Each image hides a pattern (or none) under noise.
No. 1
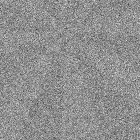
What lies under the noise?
spokes from one point
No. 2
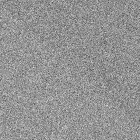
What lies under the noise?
a sharp edge
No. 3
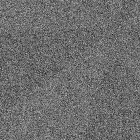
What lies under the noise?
spokes from one point
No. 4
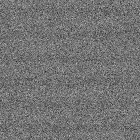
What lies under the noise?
horizontal stripes
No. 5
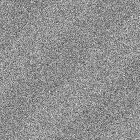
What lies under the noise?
diagonal stripes
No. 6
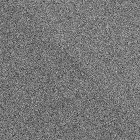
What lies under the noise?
a sharp edge
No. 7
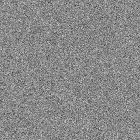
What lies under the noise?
only noise
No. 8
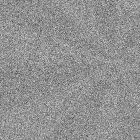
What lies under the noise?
spokes from one point
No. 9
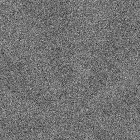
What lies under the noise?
spokes from one point
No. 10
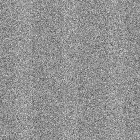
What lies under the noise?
vertical stripes
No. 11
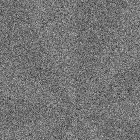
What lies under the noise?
spokes from one point
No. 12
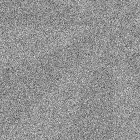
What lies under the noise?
spokes from one point
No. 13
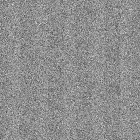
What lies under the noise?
vertical stripes
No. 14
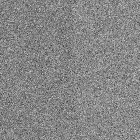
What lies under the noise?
a sharp edge
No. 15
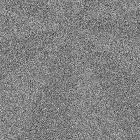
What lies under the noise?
spokes from one point
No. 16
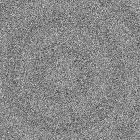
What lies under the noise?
rings round one point
